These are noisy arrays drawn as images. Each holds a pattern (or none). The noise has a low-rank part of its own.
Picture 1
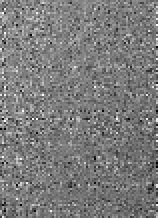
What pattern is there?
a smooth slope
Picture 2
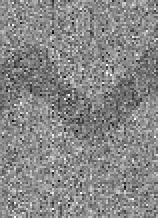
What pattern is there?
a wavy band
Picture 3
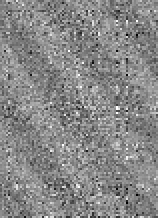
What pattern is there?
diagonal stripes
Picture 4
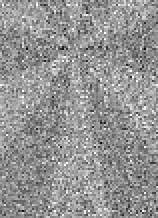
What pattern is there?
spokes from one point
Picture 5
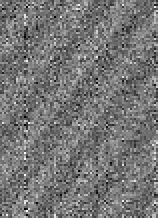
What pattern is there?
diagonal stripes
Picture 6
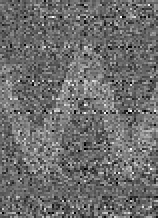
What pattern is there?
a wavy band
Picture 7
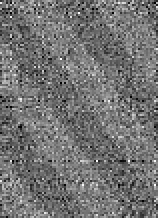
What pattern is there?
diagonal stripes
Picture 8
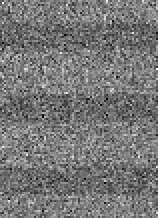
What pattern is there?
horizontal stripes
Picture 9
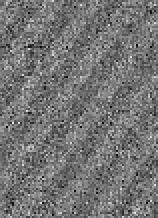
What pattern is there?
diagonal stripes
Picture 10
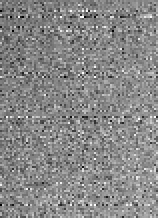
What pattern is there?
a smooth slope
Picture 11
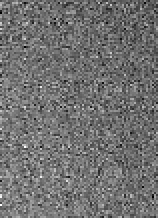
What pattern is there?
a smooth slope
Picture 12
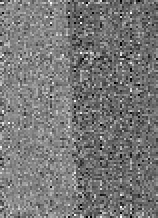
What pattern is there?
a sharp edge
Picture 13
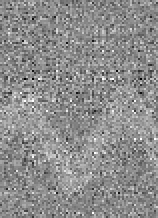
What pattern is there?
a wavy band
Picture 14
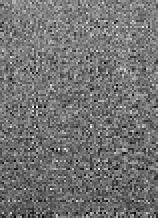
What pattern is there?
a smooth slope
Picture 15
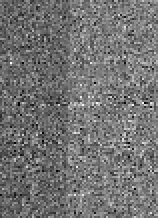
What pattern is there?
a sharp edge
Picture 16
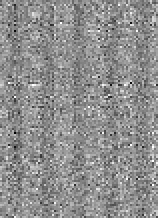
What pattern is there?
vertical stripes
